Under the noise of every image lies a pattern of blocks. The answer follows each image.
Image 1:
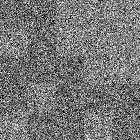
mirrored about the diagonal from the bottom left
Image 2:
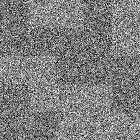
no symmetry
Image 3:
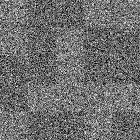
no symmetry
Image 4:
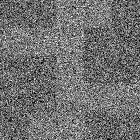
the same after a half turn
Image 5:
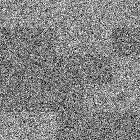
no symmetry
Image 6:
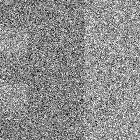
top and bottom mirror each other
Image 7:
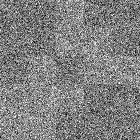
mirrored about the diagonal from the bottom left
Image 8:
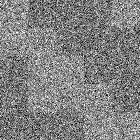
mirrored about the diagonal from the bottom left
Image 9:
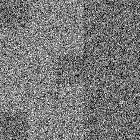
top and bottom mirror each other
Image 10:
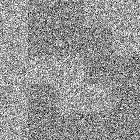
no symmetry
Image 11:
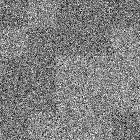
mirrored about the diagonal from the top left
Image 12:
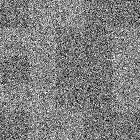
top and bottom mirror each other
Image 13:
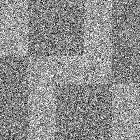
the same after a half turn
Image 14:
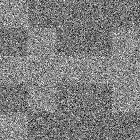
top and bottom mirror each other
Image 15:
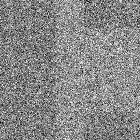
top and bottom mirror each other
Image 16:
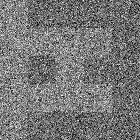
top and bottom mirror each other
